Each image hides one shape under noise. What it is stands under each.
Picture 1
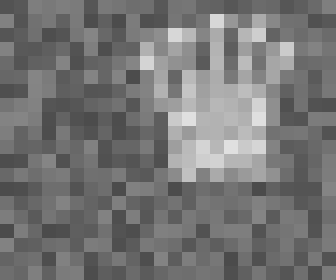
chess queen
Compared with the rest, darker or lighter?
lighter
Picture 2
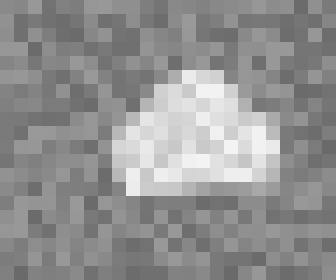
cloud
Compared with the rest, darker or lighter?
lighter
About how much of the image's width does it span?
half
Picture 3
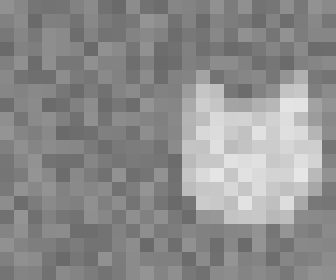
cat's head
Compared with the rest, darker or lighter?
lighter
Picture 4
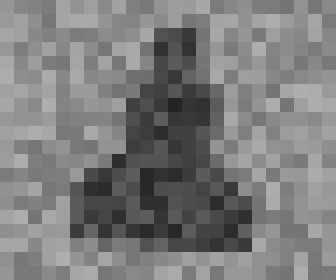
chess pawn
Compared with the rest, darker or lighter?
darker
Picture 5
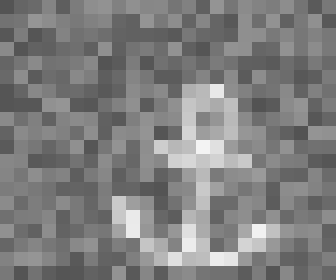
anchor
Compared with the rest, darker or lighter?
lighter
